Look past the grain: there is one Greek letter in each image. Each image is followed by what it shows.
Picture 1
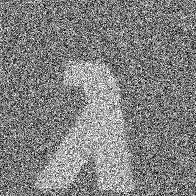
lambda
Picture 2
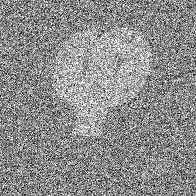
phi
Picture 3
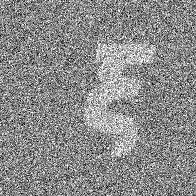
xi
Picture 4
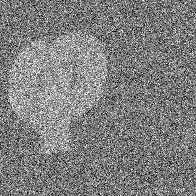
phi
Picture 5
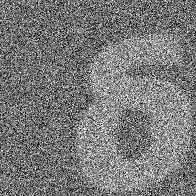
delta
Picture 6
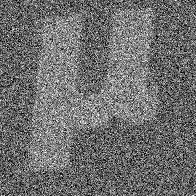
mu
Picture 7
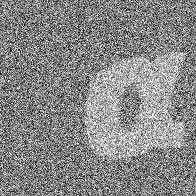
alpha
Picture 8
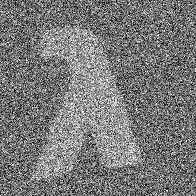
lambda
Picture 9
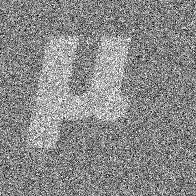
mu
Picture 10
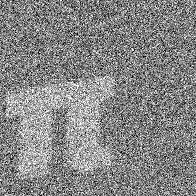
pi
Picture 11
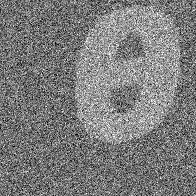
theta
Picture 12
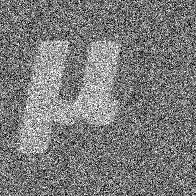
mu
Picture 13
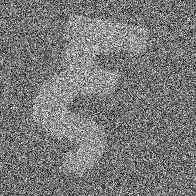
xi
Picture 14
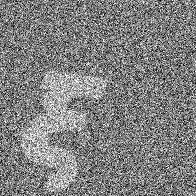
xi
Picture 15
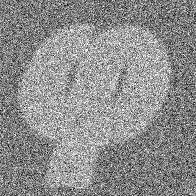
phi
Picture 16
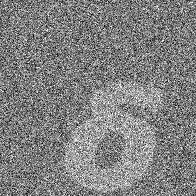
delta
